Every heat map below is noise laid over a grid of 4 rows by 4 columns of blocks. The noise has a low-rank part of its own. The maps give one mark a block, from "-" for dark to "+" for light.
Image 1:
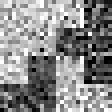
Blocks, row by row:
+ + + -
+ + - -
+ - + -
- - + +
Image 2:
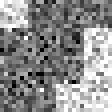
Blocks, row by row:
+ - - -
- - - +
- - - +
- - + +
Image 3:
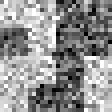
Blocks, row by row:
+ + - -
- + - -
+ + - +
+ - - +
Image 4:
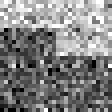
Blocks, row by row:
+ + + +
- - + +
- - - -
- - - -
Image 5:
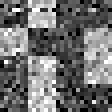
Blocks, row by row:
- + - -
+ - - +
- + - +
- + - -
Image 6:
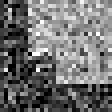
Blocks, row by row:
- + + +
- + + +
- - + +
- - - -
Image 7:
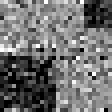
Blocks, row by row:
+ + + -
+ + + +
- - + +
- - + +
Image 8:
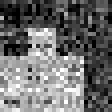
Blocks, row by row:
- - - -
- + - -
+ + + -
+ + + -
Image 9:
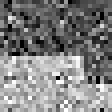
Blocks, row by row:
- - - -
- - - -
+ + + -
+ + + +
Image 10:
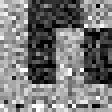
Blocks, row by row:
+ - - +
+ - + -
+ - + -
+ + + +
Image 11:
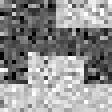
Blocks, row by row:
- - + +
- - - -
- + + -
+ + + +
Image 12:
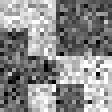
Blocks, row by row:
+ + - -
- + - -
- - + +
- + - +
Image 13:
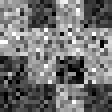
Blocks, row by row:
+ - + -
+ + + +
- + - +
- - + -
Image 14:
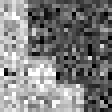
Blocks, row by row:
+ - - -
+ - - -
+ + - -
+ + + -
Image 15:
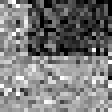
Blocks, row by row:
+ - - -
+ - - -
+ + + +
+ + + +
